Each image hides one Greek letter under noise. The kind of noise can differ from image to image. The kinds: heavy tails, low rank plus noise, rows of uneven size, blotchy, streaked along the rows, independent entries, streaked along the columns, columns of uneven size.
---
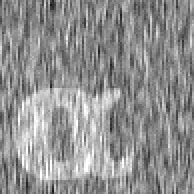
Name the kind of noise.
streaked along the columns
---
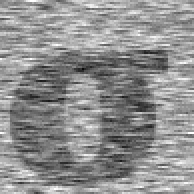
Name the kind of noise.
streaked along the rows
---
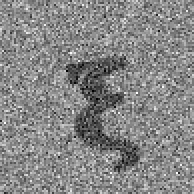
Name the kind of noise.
independent entries
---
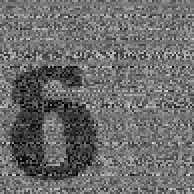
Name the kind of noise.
rows of uneven size
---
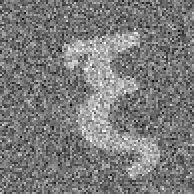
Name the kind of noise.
independent entries
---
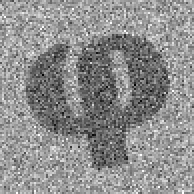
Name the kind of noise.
independent entries
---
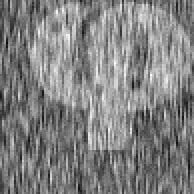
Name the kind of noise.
streaked along the columns
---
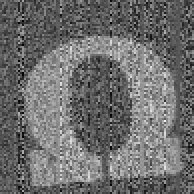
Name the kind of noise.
columns of uneven size
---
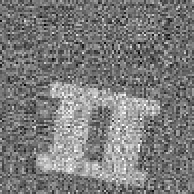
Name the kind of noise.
low rank plus noise
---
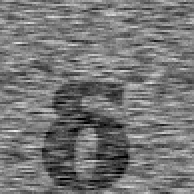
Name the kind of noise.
streaked along the rows
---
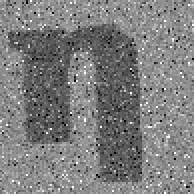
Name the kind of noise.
heavy tails
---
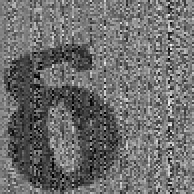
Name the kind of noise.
columns of uneven size
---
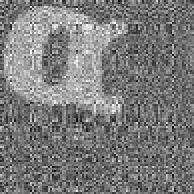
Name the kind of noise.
low rank plus noise
